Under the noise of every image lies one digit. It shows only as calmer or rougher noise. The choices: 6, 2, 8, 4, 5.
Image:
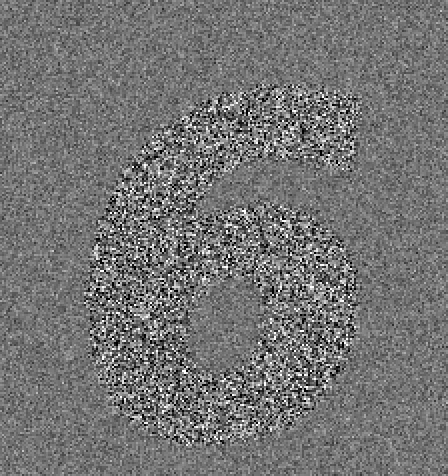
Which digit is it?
6
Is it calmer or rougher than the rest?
rougher
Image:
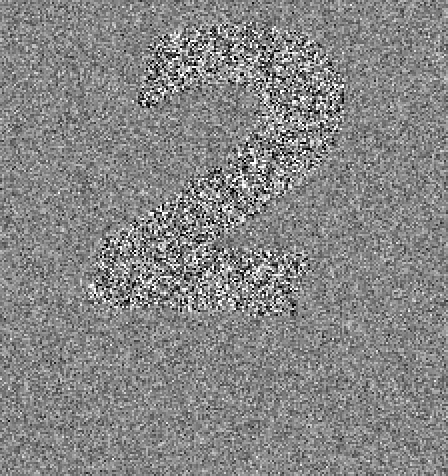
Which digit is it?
2
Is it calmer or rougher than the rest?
rougher
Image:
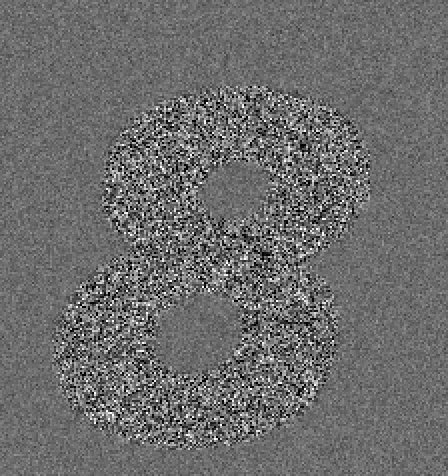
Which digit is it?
8
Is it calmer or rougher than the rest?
rougher
